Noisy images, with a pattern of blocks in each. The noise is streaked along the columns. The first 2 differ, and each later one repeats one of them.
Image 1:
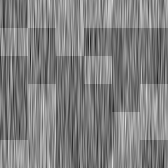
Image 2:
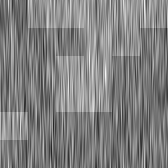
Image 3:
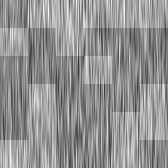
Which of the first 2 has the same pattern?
1
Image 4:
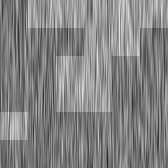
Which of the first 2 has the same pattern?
2
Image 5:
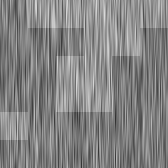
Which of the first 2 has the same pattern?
2
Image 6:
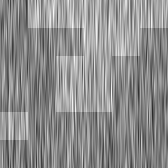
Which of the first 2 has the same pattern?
2
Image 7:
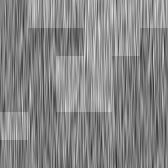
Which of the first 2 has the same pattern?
2
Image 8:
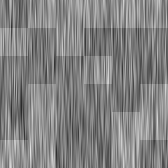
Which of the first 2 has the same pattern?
1
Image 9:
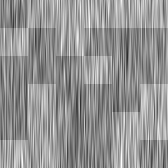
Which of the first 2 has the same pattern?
1
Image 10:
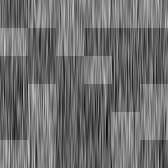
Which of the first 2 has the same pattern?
1
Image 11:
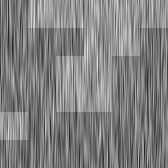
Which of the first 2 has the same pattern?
2
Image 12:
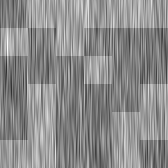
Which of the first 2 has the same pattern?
1
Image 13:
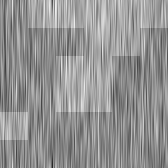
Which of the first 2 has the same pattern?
2
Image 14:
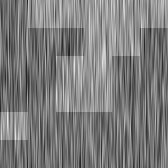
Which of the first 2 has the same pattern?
2
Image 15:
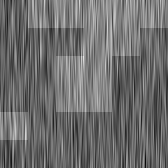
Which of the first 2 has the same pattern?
2
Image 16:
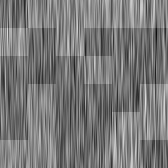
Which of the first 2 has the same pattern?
1
